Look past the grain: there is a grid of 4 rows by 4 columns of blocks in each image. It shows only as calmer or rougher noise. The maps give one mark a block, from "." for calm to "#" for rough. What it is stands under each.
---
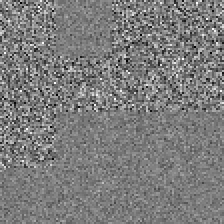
# . # #
# # # #
# . . .
. . . .
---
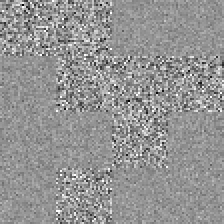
# # . .
. # # #
. . # .
. # . .
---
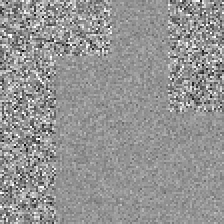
# # . #
# . . #
# . . .
# . . .
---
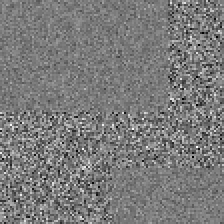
. . . #
. . . #
# # # #
# # . .
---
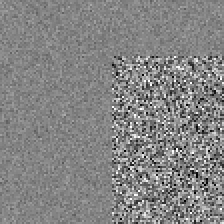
. . . .
. . # #
. . # #
. . # #
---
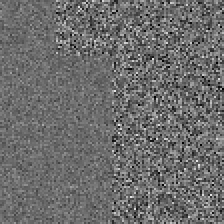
. # # #
. . # #
. . # #
. . # #
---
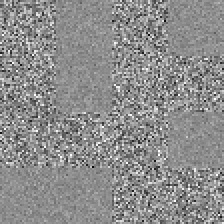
# . # .
# . # #
# # # .
. . # #
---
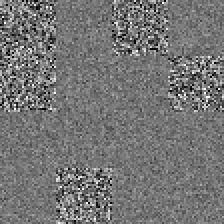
# . # .
# . . #
. . . .
. # . .
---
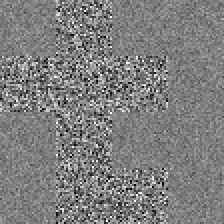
. # . .
# # # .
. # . .
. # # .
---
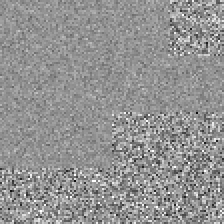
. . . #
. . . .
. . # #
# # # #
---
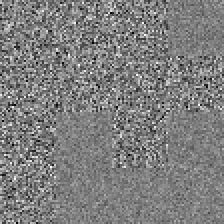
# # # .
# # # #
# . # .
# . . .
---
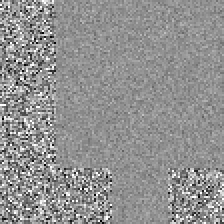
# . . .
# . . .
# . . .
# # . #
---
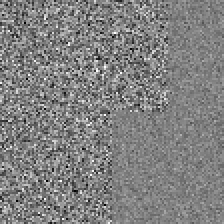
# # # .
# # # .
# # . .
# # . .
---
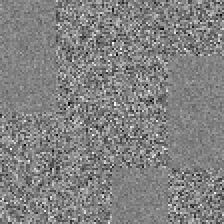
. # # #
. # # .
# # # .
# # . #
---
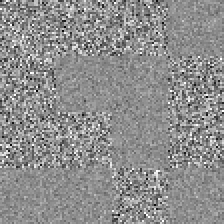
# # # .
# . . #
# # . #
. . # .
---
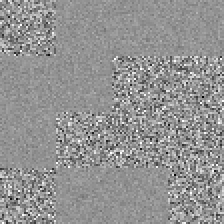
# . . .
. . # #
. # # #
# . . #
